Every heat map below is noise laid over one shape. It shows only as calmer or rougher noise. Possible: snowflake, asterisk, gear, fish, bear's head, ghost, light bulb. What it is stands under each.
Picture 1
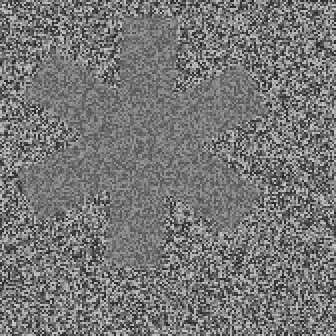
asterisk
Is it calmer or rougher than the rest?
calmer
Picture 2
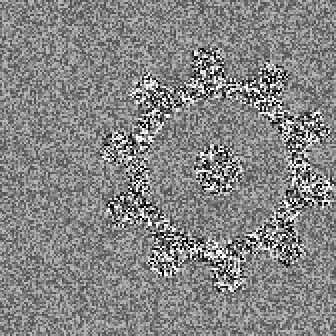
gear
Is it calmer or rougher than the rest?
rougher
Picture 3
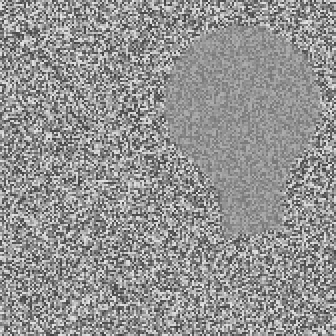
light bulb
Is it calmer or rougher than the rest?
calmer
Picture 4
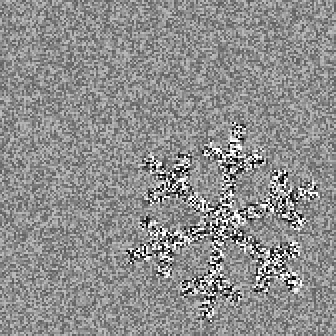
snowflake
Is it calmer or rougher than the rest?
rougher
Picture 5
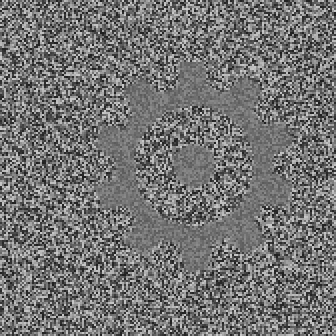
gear
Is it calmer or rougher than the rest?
calmer
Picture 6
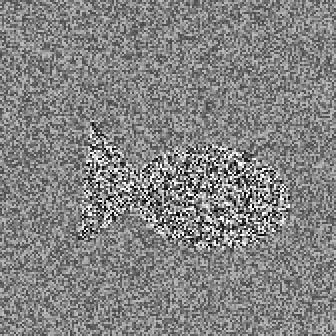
fish
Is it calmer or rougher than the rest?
rougher
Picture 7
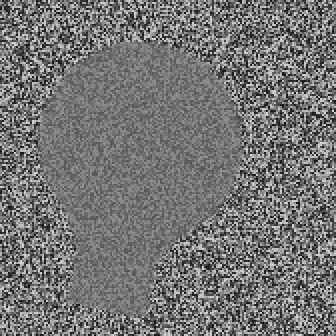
light bulb
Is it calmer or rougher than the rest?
calmer
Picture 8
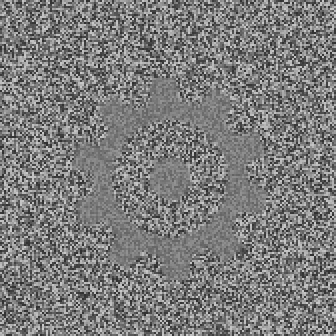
gear
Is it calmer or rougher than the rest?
calmer
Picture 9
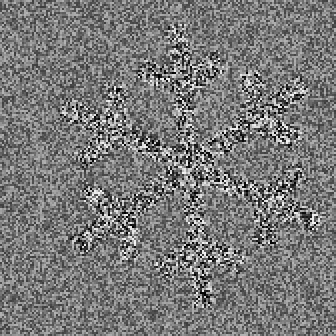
snowflake
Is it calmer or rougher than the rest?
rougher
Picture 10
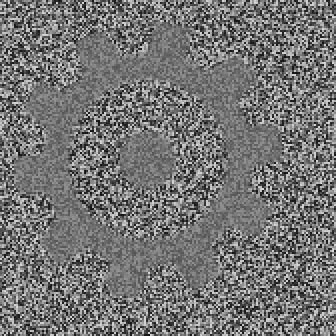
gear
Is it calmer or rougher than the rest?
calmer
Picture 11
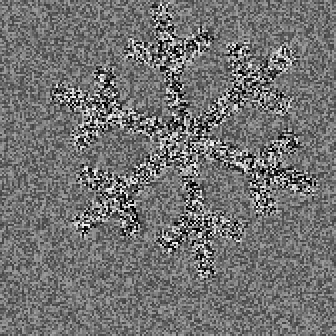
snowflake
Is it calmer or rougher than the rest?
rougher
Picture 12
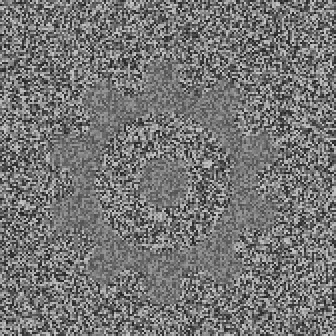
gear
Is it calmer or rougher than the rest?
calmer
